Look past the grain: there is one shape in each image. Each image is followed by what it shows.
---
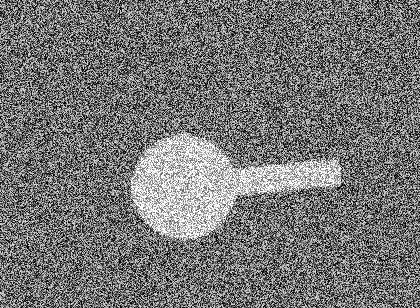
light lollipop
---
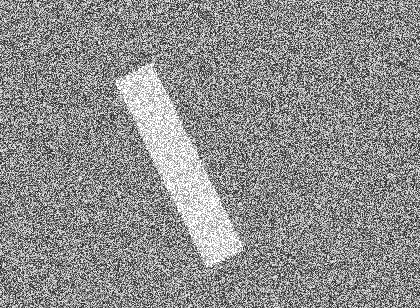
light bar
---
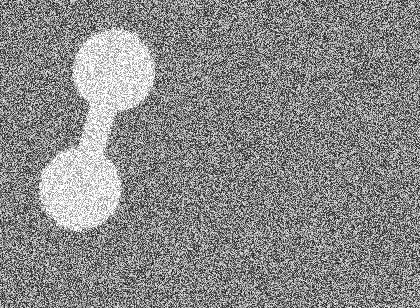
light dumbbell
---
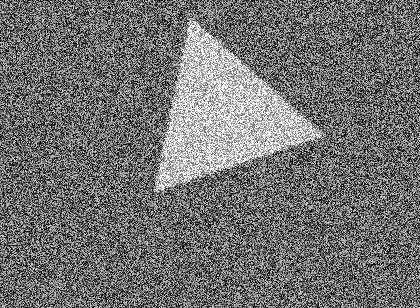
light triangle
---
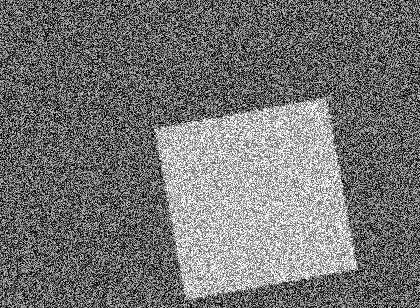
light square
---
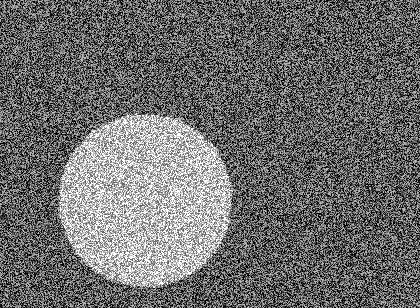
light disc
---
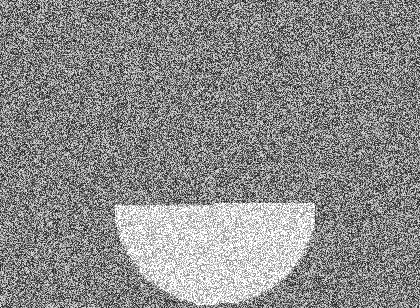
light half disc
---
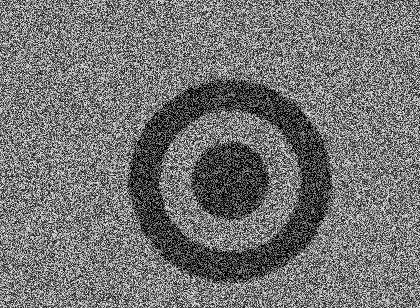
dark bullseye
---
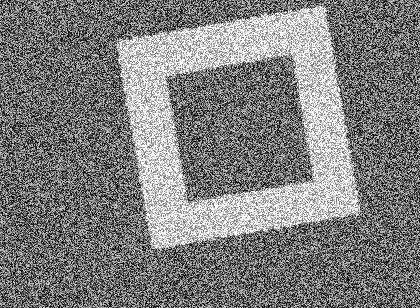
light square frame
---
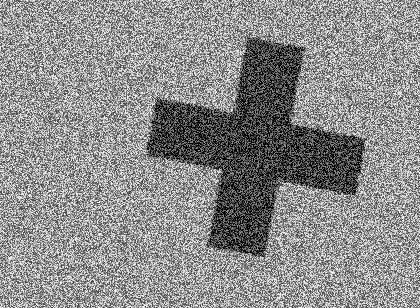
dark cross
